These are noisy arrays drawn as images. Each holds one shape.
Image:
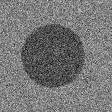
disc
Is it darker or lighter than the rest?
darker
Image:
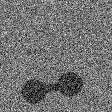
dumbbell
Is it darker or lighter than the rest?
darker
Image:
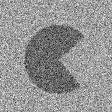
disc with a wedge cut out
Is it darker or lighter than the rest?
darker
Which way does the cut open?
right
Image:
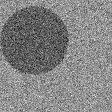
disc
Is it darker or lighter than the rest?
darker
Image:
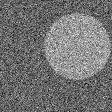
disc
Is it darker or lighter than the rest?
lighter
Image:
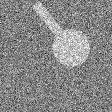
lollipop
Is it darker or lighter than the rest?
lighter
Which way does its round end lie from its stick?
down and right
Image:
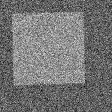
square
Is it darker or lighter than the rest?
lighter
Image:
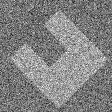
square with a notch
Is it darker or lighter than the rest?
lighter
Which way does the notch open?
up and left
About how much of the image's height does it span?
nearly all
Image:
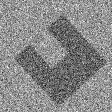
square with a notch
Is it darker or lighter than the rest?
darker
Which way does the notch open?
up and left
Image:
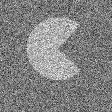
disc with a wedge cut out
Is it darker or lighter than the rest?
lighter
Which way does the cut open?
right
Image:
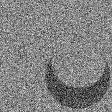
crescent
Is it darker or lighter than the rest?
darker
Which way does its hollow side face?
up
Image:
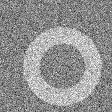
ring
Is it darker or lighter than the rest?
lighter
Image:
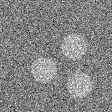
three dots
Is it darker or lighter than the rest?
lighter
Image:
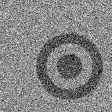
bullseye
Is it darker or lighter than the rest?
darker
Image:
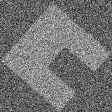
square with a notch
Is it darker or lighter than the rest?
lighter
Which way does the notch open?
down and right
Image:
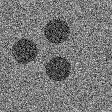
three dots
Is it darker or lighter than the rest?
darker
